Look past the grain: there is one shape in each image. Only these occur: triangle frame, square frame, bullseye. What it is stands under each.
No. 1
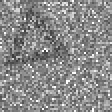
triangle frame
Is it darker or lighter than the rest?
darker
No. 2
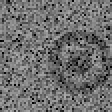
bullseye
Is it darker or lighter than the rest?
darker
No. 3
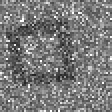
square frame
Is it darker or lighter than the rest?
darker
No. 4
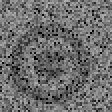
bullseye
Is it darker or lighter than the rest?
darker
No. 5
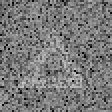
triangle frame
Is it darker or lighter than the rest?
lighter
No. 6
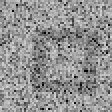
square frame
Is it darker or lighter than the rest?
darker
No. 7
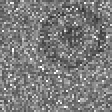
bullseye
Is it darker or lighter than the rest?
darker
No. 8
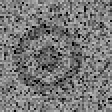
bullseye
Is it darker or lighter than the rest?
darker
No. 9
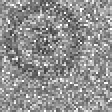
bullseye
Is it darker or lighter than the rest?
darker
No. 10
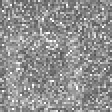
square frame
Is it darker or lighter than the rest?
lighter
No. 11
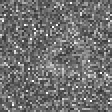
triangle frame
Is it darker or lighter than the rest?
lighter
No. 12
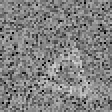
triangle frame
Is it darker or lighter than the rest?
lighter
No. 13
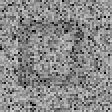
square frame
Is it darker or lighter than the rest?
darker
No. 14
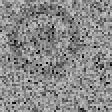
bullseye
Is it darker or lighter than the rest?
darker
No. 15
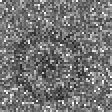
bullseye
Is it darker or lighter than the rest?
darker
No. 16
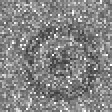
bullseye
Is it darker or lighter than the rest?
darker
